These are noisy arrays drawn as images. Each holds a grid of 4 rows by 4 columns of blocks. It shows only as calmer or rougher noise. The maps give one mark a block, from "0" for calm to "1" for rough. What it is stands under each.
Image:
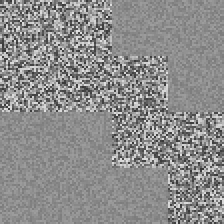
1 1 0 0
1 1 1 0
0 0 1 1
0 0 0 1
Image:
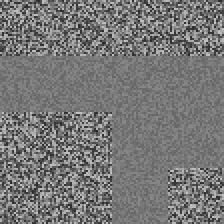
1 1 1 1
0 0 0 0
1 1 0 0
1 1 0 1
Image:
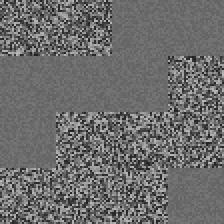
1 1 0 0
0 0 0 1
0 1 1 1
1 1 1 0
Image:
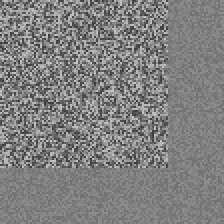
1 1 1 0
1 1 1 0
1 1 1 0
0 0 0 0
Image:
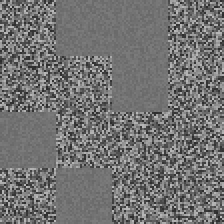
1 0 0 1
1 1 0 1
0 1 1 1
1 0 1 1
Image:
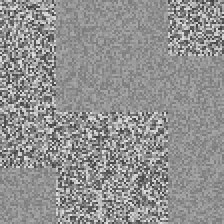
1 0 0 1
1 0 0 0
1 1 1 0
0 1 1 0
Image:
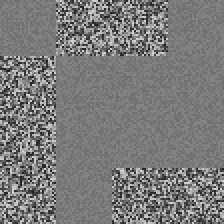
0 1 1 0
1 0 0 0
1 0 0 0
1 0 1 1
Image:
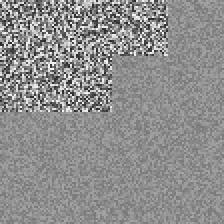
1 1 1 0
1 1 0 0
0 0 0 0
0 0 0 0
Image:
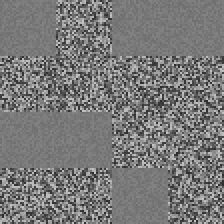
0 1 0 0
1 1 1 1
0 0 1 1
1 1 0 1
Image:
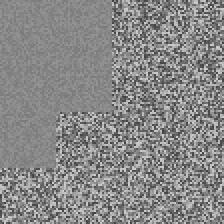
0 0 1 1
0 0 1 1
0 1 1 1
1 1 1 1
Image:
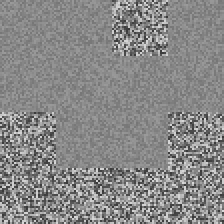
0 0 1 0
0 0 0 0
1 0 0 1
1 1 1 1
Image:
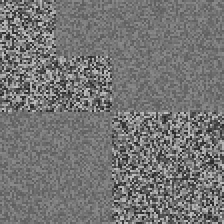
1 0 0 0
1 1 0 0
0 0 1 1
0 0 1 1
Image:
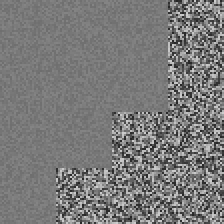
0 0 0 1
0 0 0 1
0 0 1 1
0 1 1 1
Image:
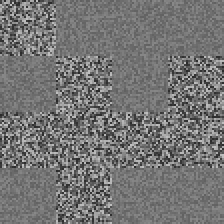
1 0 0 0
0 1 0 1
1 1 1 1
0 1 0 0
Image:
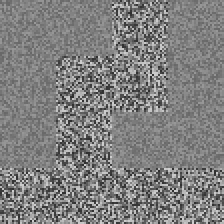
0 0 1 0
0 1 1 0
0 1 0 0
1 1 1 1
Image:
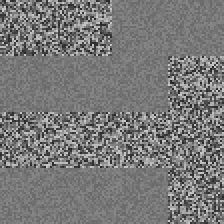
1 1 0 0
0 0 0 1
1 1 1 1
0 0 0 1
